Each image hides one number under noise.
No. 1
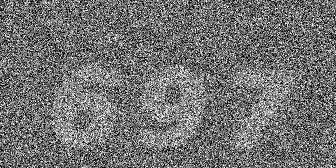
697
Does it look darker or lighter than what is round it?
lighter
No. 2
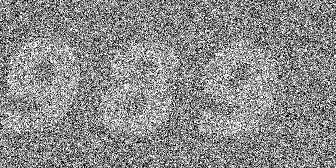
989
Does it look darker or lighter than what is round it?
lighter
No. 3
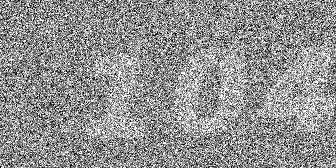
104
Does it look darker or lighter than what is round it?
lighter
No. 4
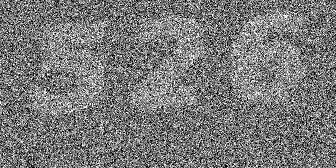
526
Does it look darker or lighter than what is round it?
lighter
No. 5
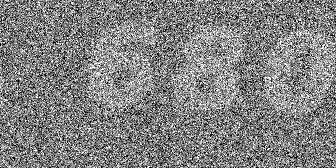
680
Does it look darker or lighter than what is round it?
lighter
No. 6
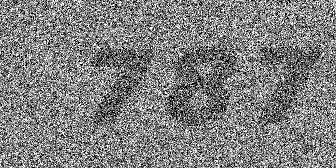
787
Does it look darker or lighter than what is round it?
darker
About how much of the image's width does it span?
two thirds
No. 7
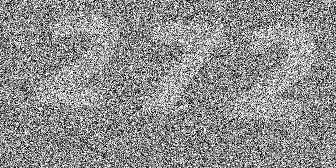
272
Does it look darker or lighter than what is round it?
lighter
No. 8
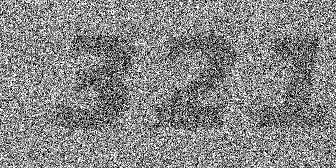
321
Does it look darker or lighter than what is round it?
darker
